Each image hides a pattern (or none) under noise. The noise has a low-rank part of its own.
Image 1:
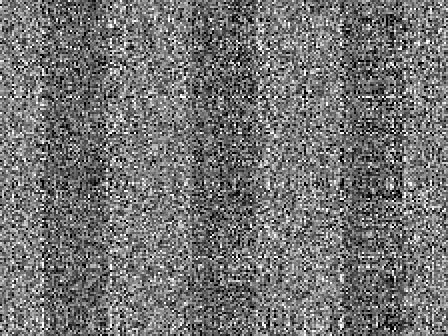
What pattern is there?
vertical stripes
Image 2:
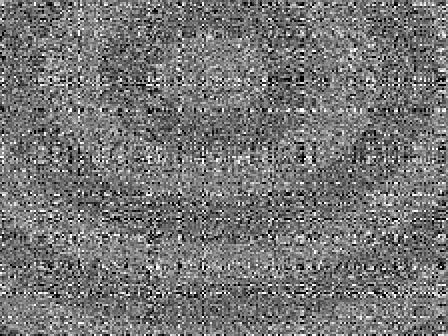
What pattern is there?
rings round one point
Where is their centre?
top middle
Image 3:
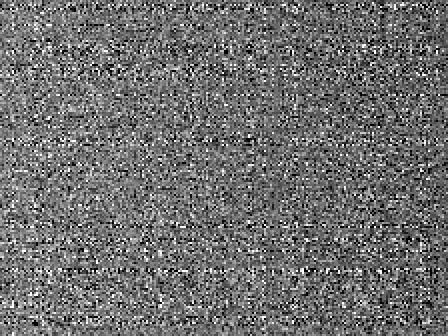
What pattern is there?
a smooth slope
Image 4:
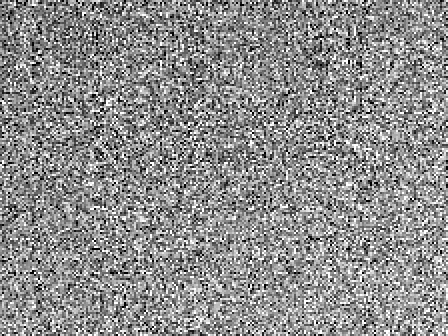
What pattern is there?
a smooth slope
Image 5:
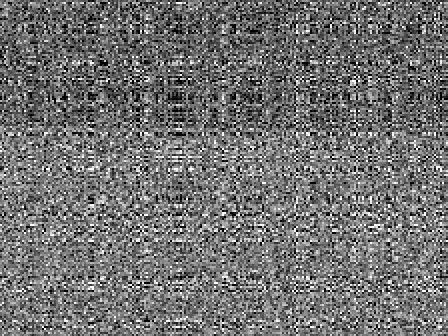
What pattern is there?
a sharp edge
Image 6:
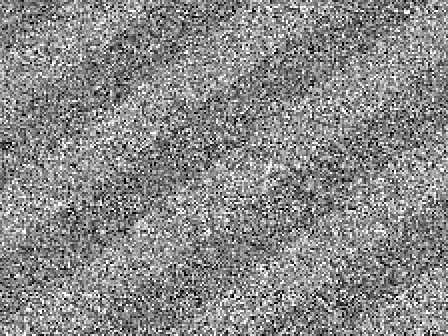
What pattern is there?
diagonal stripes
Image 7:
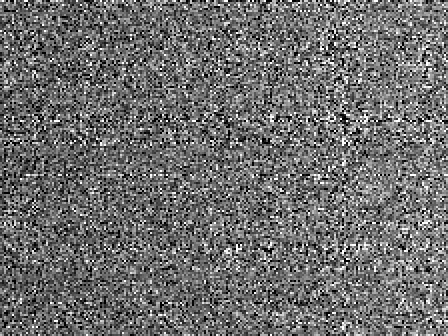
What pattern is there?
a smooth slope
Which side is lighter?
right
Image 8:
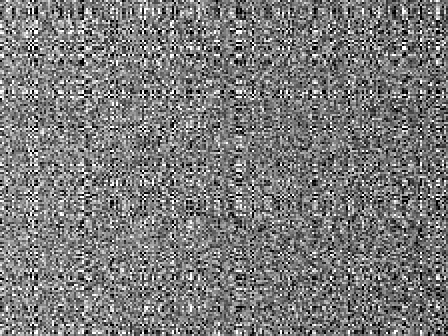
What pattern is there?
a smooth slope
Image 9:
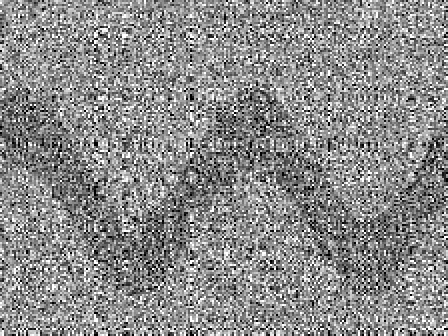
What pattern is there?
a wavy band
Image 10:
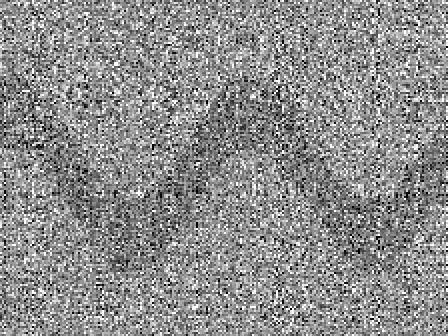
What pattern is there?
a wavy band
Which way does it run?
left to right
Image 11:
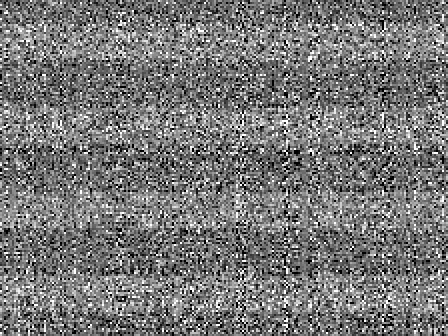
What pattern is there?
horizontal stripes
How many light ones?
4
